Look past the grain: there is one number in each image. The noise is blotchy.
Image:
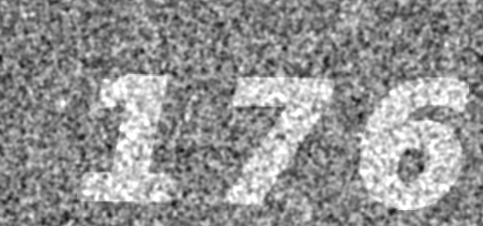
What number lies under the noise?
176
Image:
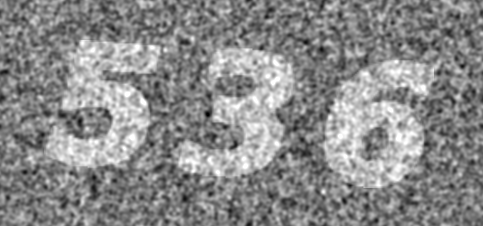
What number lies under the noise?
536
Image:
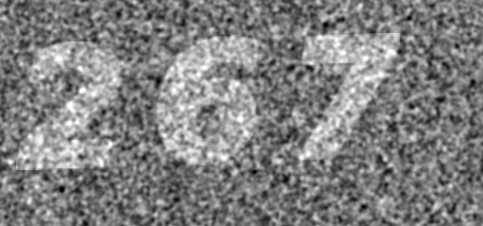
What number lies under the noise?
267
